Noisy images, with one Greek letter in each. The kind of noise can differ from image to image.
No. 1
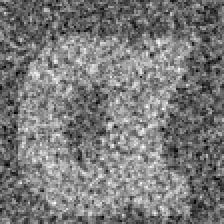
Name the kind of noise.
blotchy
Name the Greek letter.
alpha
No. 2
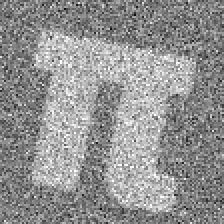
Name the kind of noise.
independent entries
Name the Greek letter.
pi
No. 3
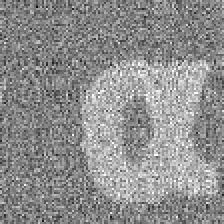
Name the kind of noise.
low rank plus noise
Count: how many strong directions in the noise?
two
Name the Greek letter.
alpha
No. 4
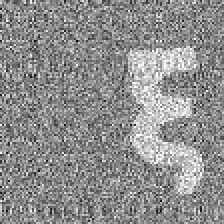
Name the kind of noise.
low rank plus noise
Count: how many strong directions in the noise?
one
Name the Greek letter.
xi
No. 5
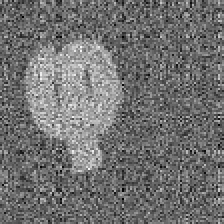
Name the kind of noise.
low rank plus noise
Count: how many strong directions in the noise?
one
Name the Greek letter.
phi
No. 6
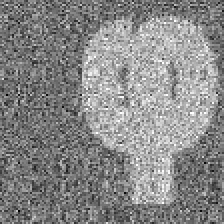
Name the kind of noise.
low rank plus noise
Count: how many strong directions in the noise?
two
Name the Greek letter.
phi
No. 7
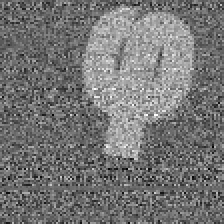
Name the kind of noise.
rows of uneven size
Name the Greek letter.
phi
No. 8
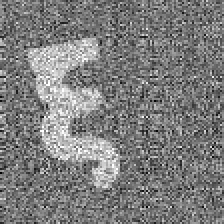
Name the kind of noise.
low rank plus noise
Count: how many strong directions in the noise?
two
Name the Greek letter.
xi
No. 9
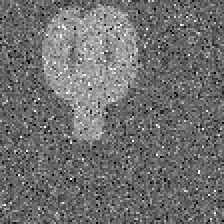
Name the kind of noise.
heavy tails
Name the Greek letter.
phi
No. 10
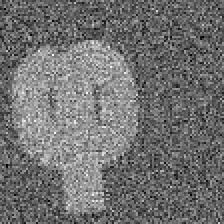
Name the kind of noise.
low rank plus noise
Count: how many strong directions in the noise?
five to eight
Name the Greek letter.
phi
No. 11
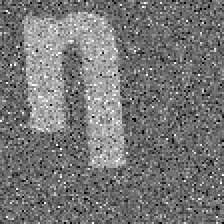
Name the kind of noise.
heavy tails
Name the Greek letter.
eta
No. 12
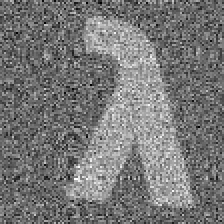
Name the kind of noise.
low rank plus noise
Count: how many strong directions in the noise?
three or four
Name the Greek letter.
lambda
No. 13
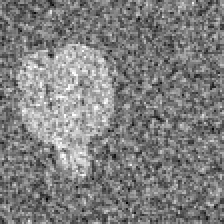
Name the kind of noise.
blotchy
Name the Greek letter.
phi
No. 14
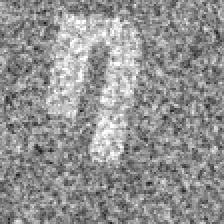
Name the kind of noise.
blotchy
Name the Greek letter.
eta
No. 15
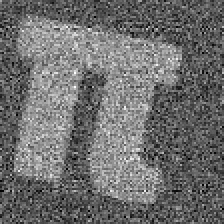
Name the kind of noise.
low rank plus noise
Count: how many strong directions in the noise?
one
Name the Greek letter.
pi
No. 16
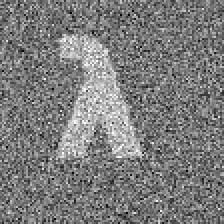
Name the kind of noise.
independent entries
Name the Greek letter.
lambda
